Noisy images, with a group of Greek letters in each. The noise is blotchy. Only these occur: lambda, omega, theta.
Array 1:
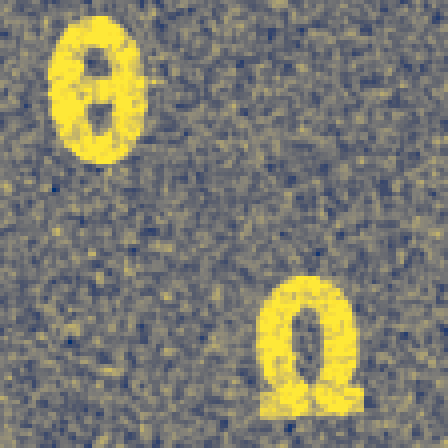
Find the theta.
top left
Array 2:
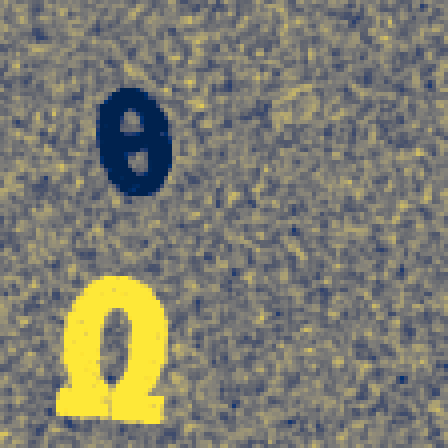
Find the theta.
top left
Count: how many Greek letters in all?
2
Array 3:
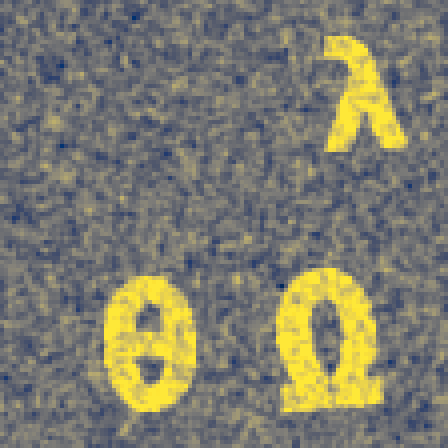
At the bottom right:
omega
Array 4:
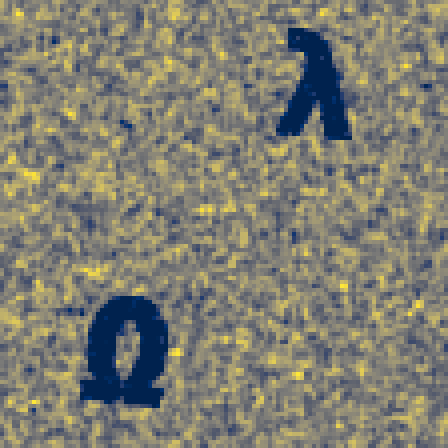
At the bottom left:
omega
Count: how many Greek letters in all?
2
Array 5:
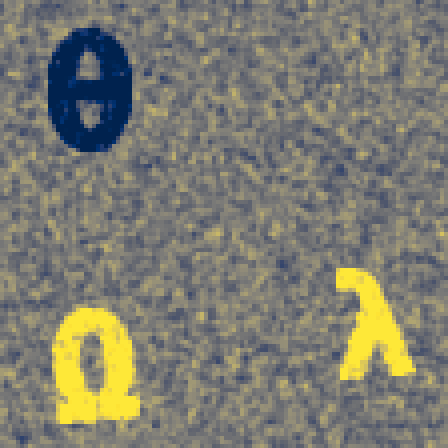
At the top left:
theta
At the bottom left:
omega
